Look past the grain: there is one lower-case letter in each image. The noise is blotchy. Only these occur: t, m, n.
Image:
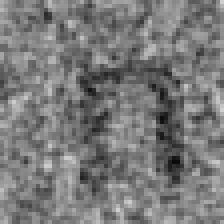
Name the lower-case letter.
n
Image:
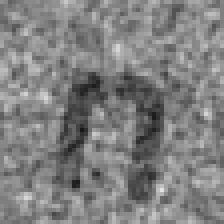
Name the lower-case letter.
n
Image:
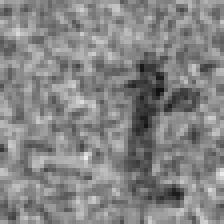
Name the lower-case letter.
t
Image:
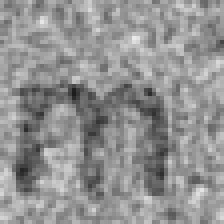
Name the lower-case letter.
m
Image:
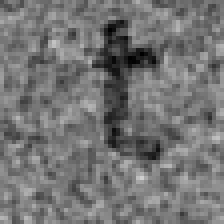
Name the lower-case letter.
t
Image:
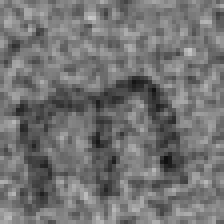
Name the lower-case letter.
m
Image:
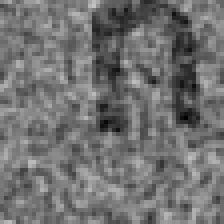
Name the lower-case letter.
n
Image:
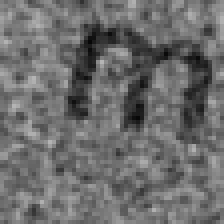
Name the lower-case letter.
m
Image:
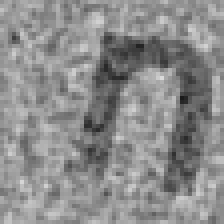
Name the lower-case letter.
n
